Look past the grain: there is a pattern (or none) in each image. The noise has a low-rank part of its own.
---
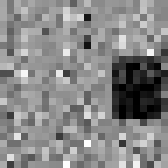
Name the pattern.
one block
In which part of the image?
middle right
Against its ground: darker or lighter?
darker
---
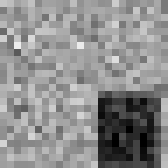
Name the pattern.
one block
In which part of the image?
bottom right
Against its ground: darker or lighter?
darker
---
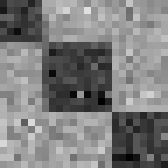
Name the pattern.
blocks along the diagonal
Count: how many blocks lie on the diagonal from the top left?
3
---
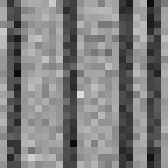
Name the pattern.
bands of columns
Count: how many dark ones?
4
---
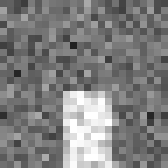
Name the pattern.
one block
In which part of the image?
bottom middle
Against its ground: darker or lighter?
lighter
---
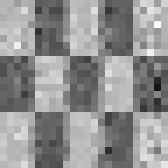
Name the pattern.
a checkerboard
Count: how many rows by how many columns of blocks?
3 by 5
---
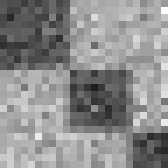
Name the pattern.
blocks along the diagonal
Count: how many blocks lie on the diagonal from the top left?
3
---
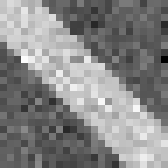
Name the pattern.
a diagonal band
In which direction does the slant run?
top left to bottom right
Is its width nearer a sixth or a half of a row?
a half
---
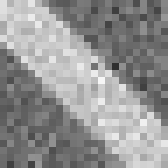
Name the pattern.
a diagonal band
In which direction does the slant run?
top left to bottom right
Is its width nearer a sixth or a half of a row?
a half
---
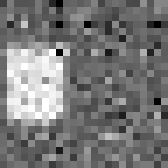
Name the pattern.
one block
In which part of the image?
middle left
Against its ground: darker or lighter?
lighter
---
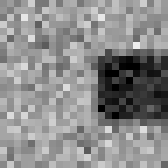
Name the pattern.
one block
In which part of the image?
middle right
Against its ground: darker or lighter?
darker
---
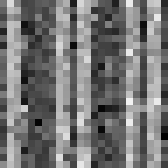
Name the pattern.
bands of columns
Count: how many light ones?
5
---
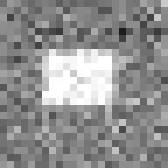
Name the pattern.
one block
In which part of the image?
centre
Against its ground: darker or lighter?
lighter
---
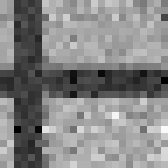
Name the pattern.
bands of rows crossing bands of columns
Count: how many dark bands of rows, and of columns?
1 and 1
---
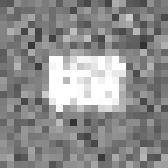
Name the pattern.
one block
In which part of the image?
centre
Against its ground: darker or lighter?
lighter
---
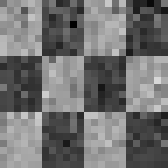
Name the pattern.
a checkerboard
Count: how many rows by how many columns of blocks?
3 by 4
